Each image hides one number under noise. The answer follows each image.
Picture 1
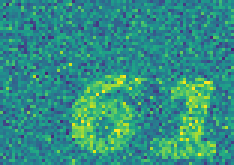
61
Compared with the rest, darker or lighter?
lighter
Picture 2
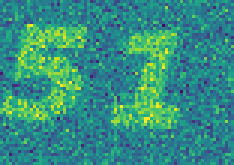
51
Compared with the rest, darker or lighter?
lighter
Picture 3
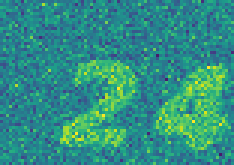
24
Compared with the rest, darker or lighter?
lighter
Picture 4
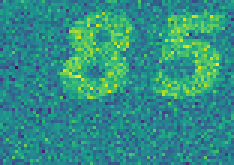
85
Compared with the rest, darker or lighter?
lighter
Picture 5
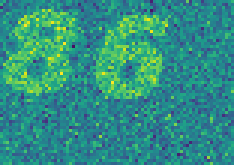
86
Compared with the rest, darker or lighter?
lighter
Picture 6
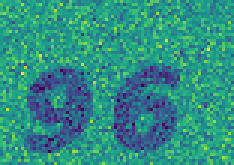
96
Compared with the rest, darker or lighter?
darker
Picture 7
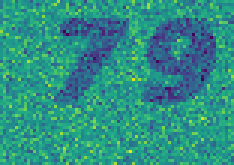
79
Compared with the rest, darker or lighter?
darker
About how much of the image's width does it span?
two thirds
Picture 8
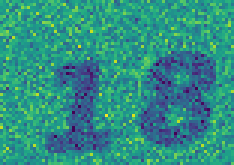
18
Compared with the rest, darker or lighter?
darker
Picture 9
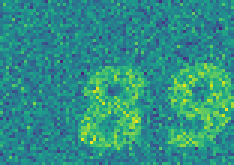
89
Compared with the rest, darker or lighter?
lighter
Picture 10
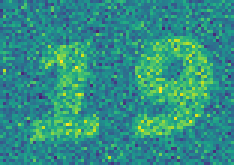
19
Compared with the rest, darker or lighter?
lighter
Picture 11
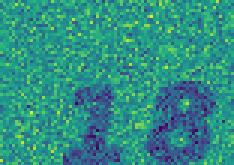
18
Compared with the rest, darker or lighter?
darker
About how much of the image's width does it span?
two thirds
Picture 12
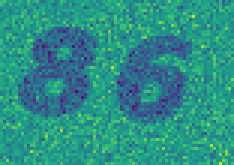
86
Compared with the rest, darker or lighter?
darker
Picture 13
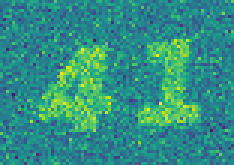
41
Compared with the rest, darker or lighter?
lighter
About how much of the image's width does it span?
two thirds
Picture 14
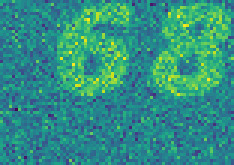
68
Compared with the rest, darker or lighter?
lighter
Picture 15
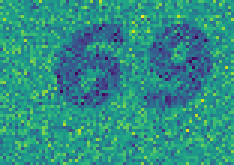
69
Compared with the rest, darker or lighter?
darker
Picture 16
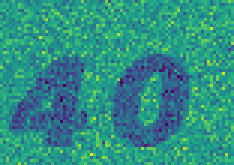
40
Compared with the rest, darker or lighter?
darker
